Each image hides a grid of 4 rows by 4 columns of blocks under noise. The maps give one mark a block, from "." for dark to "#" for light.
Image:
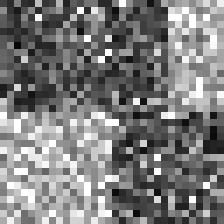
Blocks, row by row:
. . . #
. . . #
# # . .
# # . .
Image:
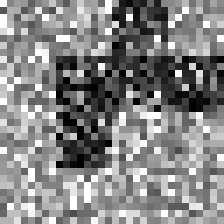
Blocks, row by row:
# # . #
# . . .
# . # #
# # # #
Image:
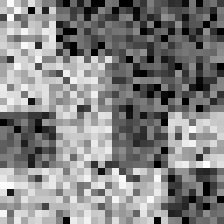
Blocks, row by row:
# . . .
# # . .
. # . #
# # # .
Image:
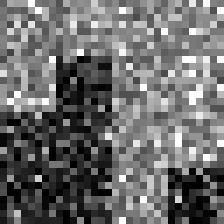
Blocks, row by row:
# # # #
# . # #
. . # #
. . # .
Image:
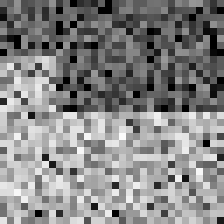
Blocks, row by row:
. . . .
# . . .
# # # #
# # # #
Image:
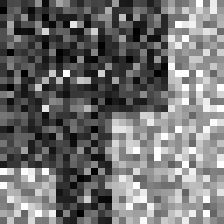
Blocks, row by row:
. . . #
. . . #
. . # #
# . # #
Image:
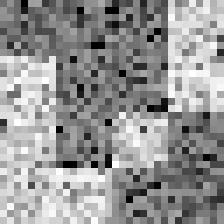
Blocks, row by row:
. . . #
# . . #
# . # .
# # . .
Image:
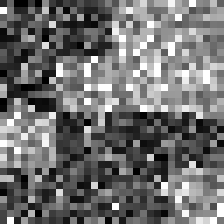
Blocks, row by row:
. . # #
. # # #
# . . .
. . . #
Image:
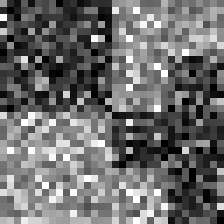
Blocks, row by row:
. . # #
. . # .
# # . .
# # # .
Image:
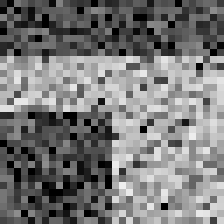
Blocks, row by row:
. . . .
# # # #
. . # #
. . # #
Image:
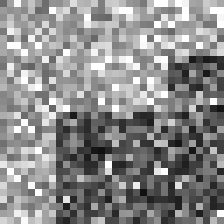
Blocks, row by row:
# # # #
# # # .
# . . .
# . . .
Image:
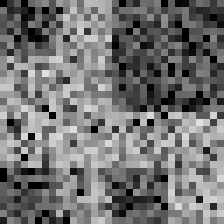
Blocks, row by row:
. # . .
# # . .
# # # #
. # . #
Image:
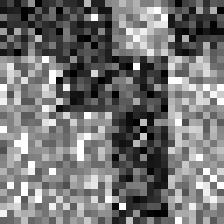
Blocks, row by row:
. . # .
# . . #
# # . #
# # . #
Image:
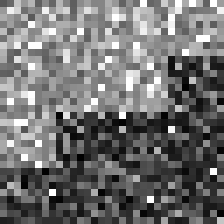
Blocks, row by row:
# # # #
# # # .
# . . .
. . . .
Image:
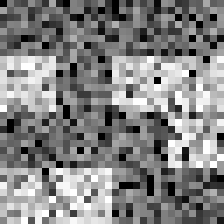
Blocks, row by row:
. . . .
# . # #
. . . #
# # . .
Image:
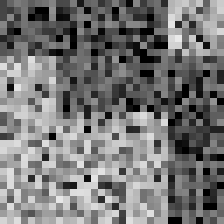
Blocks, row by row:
. . . #
# . . .
# # # .
# # # .
